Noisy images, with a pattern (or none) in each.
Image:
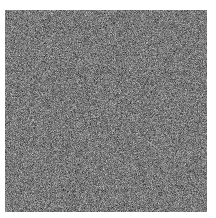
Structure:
only noise
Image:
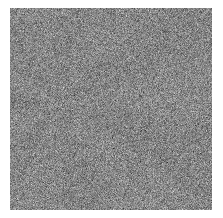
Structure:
spokes from one point
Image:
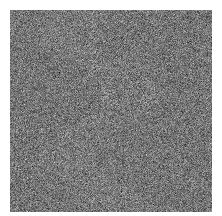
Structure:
a wavy band
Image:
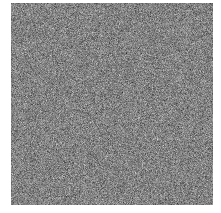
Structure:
only noise
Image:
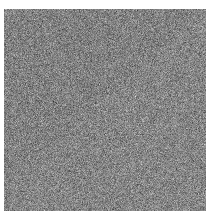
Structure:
a sharp edge
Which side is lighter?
bottom right
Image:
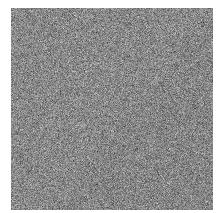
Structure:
a sharp edge
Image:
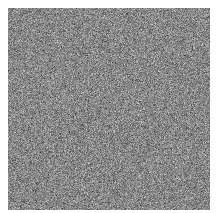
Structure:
only noise
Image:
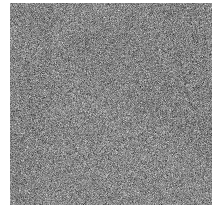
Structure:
spokes from one point
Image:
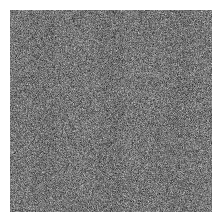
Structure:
vertical stripes
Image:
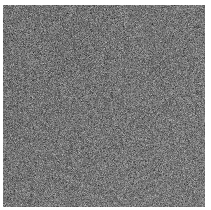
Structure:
a smooth slope
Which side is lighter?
bottom right
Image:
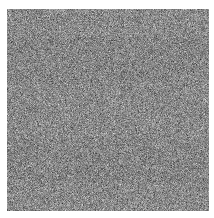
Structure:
horizontal stripes
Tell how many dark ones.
2
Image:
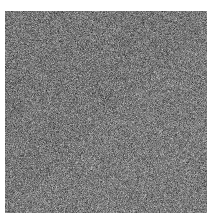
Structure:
a sharp edge
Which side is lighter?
bottom right
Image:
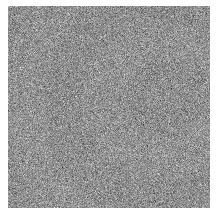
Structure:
rings round one point
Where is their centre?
middle right
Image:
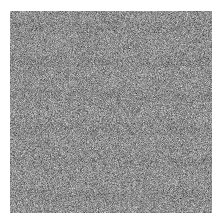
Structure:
horizontal stripes
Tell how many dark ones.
6
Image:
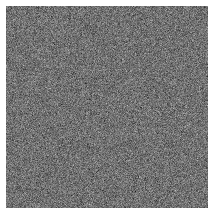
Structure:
only noise
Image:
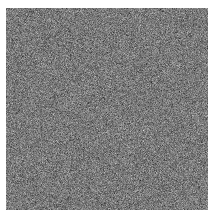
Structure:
only noise
